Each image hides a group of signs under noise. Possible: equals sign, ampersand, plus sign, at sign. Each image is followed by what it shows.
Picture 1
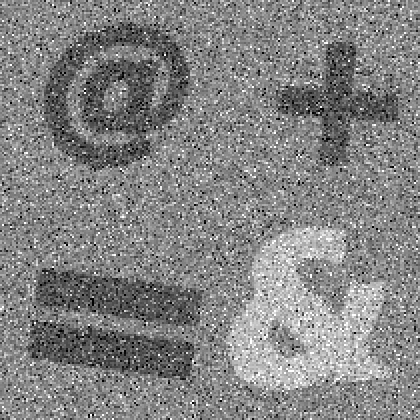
top left: dark at sign; top right: dark plus sign; bottom left: dark equals sign; bottom right: light ampersand
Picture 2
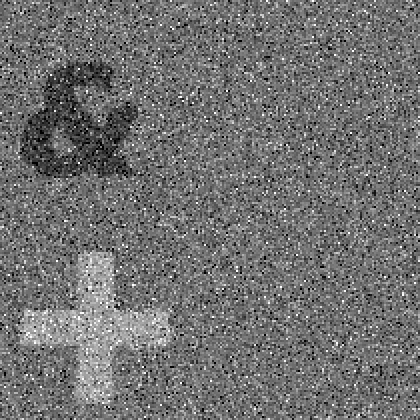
top left: dark ampersand; bottom left: light plus sign
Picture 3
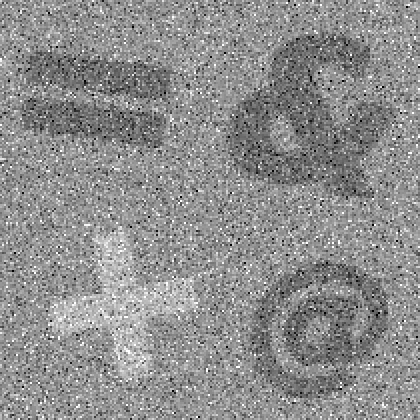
top left: dark equals sign; top right: dark ampersand; bottom left: light plus sign; bottom right: dark at sign
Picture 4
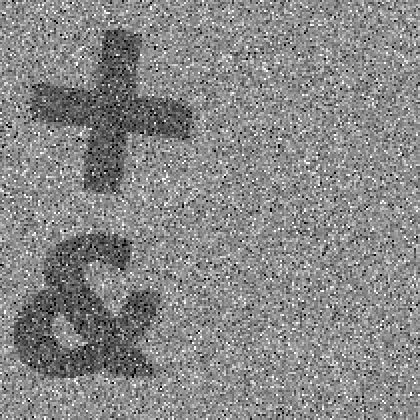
top left: dark plus sign; bottom left: dark ampersand
